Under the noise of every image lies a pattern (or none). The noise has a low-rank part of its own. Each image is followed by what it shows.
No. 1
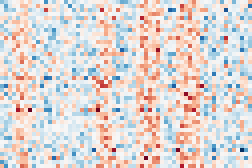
bands of columns
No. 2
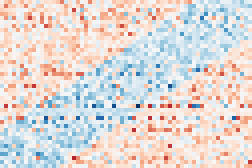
a diagonal band
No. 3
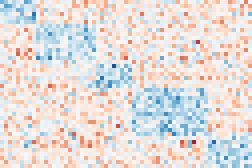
blocks along the diagonal
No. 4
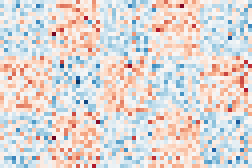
a checkerboard
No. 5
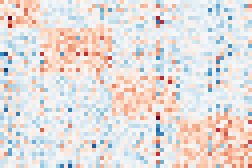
blocks along the diagonal
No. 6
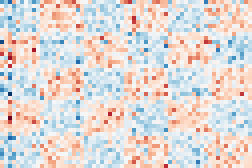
a checkerboard
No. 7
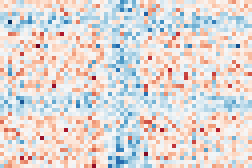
bands of rows crossing bands of columns
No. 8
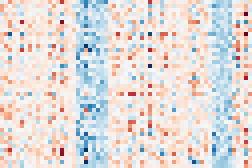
bands of columns
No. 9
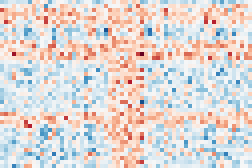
bands of rows crossing bands of columns
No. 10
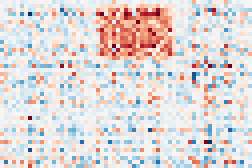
one block
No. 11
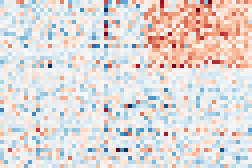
one block
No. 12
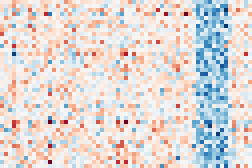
one band of columns
